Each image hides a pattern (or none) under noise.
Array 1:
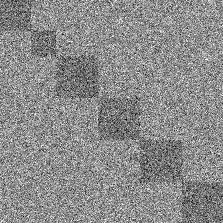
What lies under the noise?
blocks along the diagonal
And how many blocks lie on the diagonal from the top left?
6
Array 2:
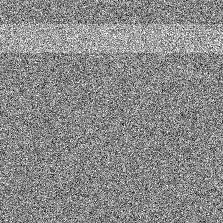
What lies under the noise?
one band of rows
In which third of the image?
top
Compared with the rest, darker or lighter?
lighter
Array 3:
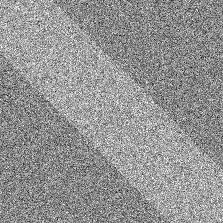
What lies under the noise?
a diagonal band
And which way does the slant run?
top left to bottom right
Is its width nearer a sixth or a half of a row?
a half
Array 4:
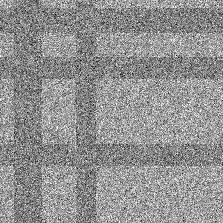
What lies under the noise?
bands of rows crossing bands of columns
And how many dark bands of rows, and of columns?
3 and 2
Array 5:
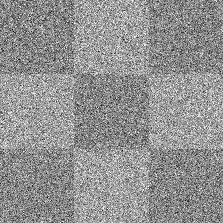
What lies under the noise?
a checkerboard
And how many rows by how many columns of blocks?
3 by 3
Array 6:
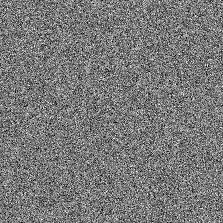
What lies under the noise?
only noise
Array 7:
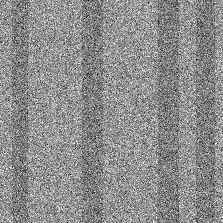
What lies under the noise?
bands of columns
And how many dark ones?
4
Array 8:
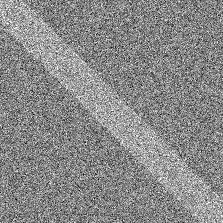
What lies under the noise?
a diagonal band
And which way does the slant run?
top left to bottom right
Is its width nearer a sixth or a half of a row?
a sixth
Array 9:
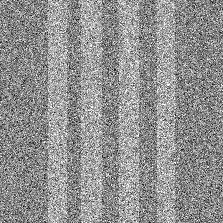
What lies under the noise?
bands of columns
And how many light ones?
4
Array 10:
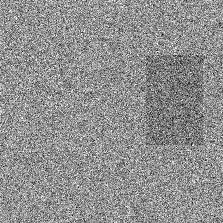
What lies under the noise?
one block
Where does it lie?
middle right
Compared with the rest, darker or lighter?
darker
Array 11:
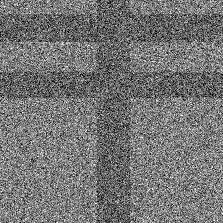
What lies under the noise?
bands of rows crossing bands of columns
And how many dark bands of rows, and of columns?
2 and 1
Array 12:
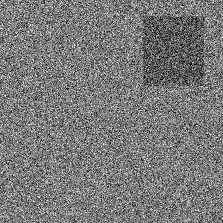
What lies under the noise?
one block
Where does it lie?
top right
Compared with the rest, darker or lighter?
darker
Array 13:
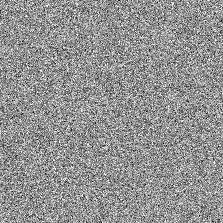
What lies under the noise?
only noise
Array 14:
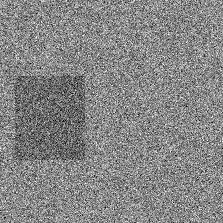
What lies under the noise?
one block
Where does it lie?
middle left
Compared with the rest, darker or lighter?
darker
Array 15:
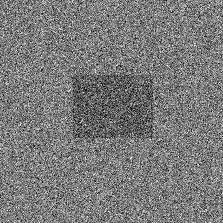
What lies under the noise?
one block
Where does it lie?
centre
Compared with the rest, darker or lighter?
darker
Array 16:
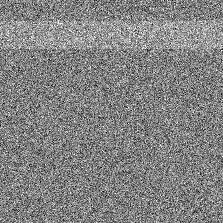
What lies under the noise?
one band of rows
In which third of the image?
top
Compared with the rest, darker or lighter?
lighter
